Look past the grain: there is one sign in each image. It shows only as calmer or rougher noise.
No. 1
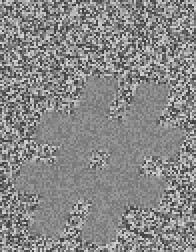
hash sign
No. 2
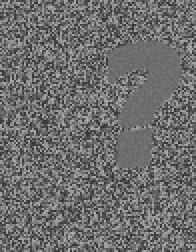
question mark
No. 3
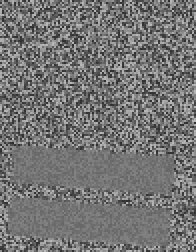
equals sign
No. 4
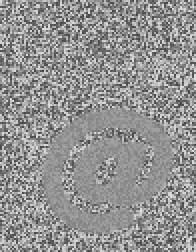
at sign
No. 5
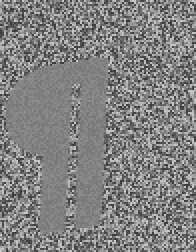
pilcrow
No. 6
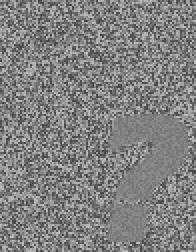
question mark
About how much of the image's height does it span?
half
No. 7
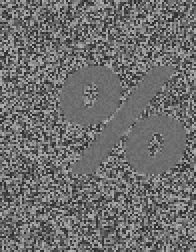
percent sign
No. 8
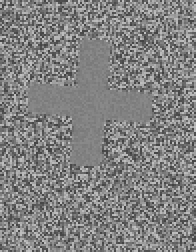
plus sign
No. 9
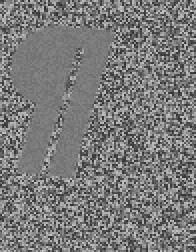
pilcrow
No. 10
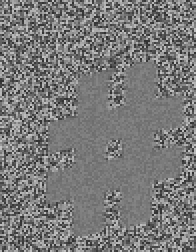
hash sign
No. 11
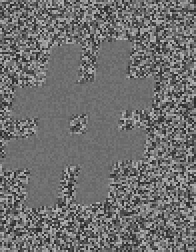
hash sign
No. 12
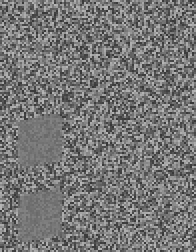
colon
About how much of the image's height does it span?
half
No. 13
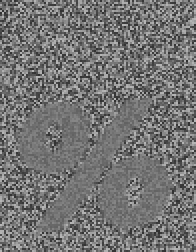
percent sign
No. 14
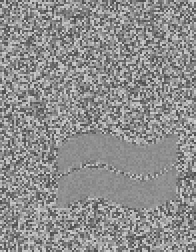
approximately sign
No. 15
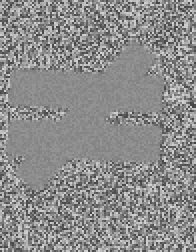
not-equal sign
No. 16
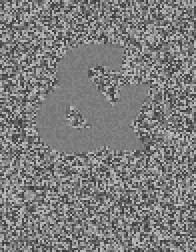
ampersand
